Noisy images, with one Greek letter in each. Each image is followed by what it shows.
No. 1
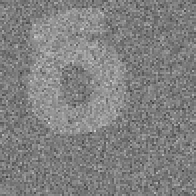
delta
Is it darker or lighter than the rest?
lighter
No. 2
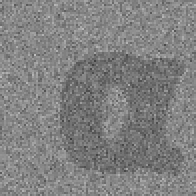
alpha
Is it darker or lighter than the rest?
darker
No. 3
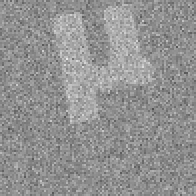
mu
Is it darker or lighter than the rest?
lighter
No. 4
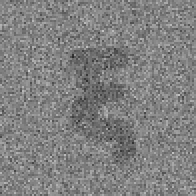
xi
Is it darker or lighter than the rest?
darker
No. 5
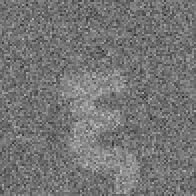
xi
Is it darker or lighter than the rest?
lighter
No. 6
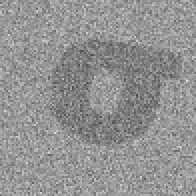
sigma
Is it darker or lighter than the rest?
darker
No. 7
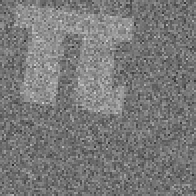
pi
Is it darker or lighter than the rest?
lighter
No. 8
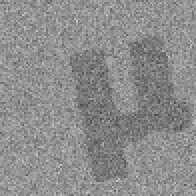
mu
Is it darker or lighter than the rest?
darker
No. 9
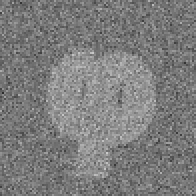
phi
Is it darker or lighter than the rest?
lighter
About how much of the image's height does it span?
two thirds
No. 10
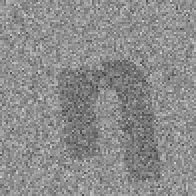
eta
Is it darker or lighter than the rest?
darker
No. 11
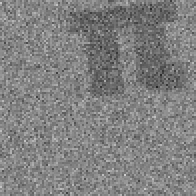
pi
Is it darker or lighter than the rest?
darker
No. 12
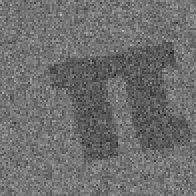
pi
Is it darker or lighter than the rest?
darker
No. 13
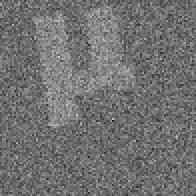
mu
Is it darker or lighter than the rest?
lighter
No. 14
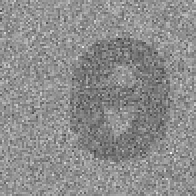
theta
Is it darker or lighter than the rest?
darker
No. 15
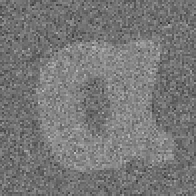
alpha
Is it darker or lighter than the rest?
lighter
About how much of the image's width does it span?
two thirds
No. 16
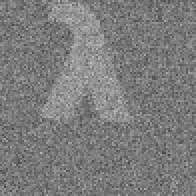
lambda
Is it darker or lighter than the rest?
lighter
